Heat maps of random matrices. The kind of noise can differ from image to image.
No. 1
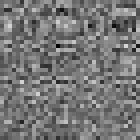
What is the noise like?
low rank plus noise
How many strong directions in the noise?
one
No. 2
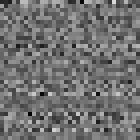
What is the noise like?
rows of uneven size
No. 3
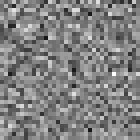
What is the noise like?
low rank plus noise
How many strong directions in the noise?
three or four
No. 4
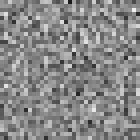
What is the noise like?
low rank plus noise
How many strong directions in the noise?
five to eight
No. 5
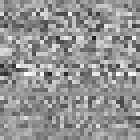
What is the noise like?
rows of uneven size
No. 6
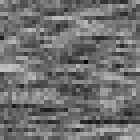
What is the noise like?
streaked along the rows
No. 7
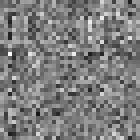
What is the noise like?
low rank plus noise
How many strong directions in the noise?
three or four
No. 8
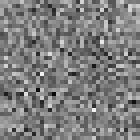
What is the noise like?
low rank plus noise
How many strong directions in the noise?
five to eight
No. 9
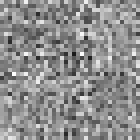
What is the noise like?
low rank plus noise
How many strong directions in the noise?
five to eight
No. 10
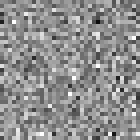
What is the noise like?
low rank plus noise
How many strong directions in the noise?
three or four
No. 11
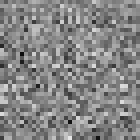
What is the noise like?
low rank plus noise
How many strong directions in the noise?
three or four
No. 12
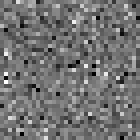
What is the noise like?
heavy tails
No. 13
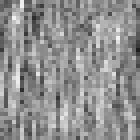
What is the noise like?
streaked along the columns
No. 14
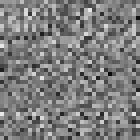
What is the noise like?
low rank plus noise
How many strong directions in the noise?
two
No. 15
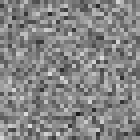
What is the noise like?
independent entries
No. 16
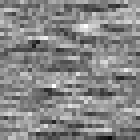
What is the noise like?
streaked along the rows
